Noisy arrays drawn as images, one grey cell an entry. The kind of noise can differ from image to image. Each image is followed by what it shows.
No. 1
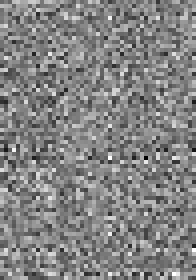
low rank plus noise
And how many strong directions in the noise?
three or four
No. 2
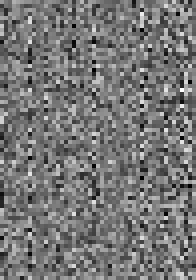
columns of uneven size
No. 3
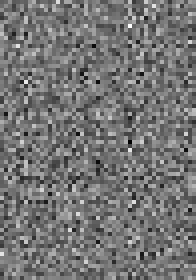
low rank plus noise
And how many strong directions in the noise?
five to eight
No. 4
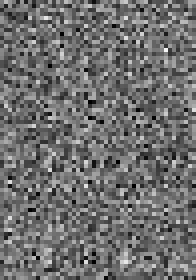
low rank plus noise
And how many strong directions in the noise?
five to eight
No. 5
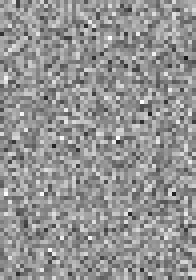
independent entries
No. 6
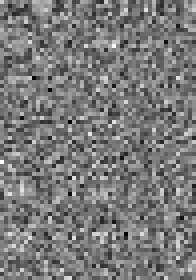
low rank plus noise
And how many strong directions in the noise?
one
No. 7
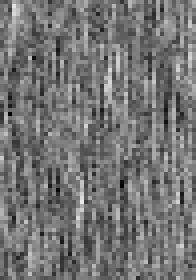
streaked along the columns
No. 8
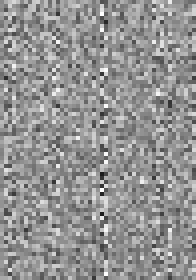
columns of uneven size
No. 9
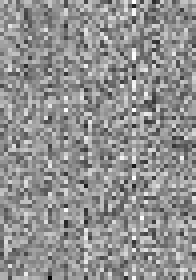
columns of uneven size
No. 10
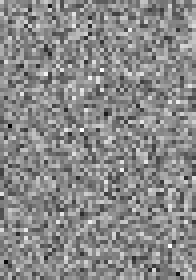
independent entries
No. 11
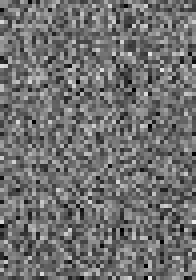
low rank plus noise
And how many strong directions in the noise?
three or four
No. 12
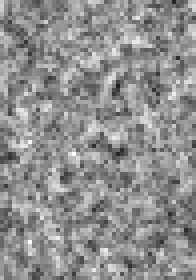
blotchy
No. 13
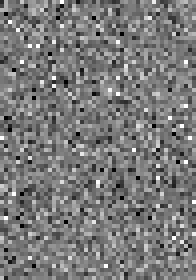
heavy tails
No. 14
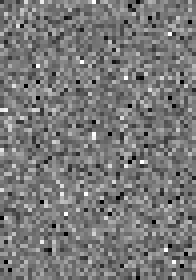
heavy tails
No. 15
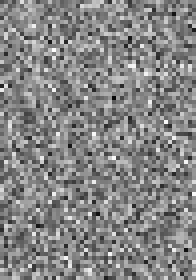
independent entries
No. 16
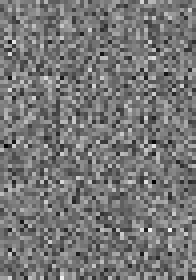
low rank plus noise
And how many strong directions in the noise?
one
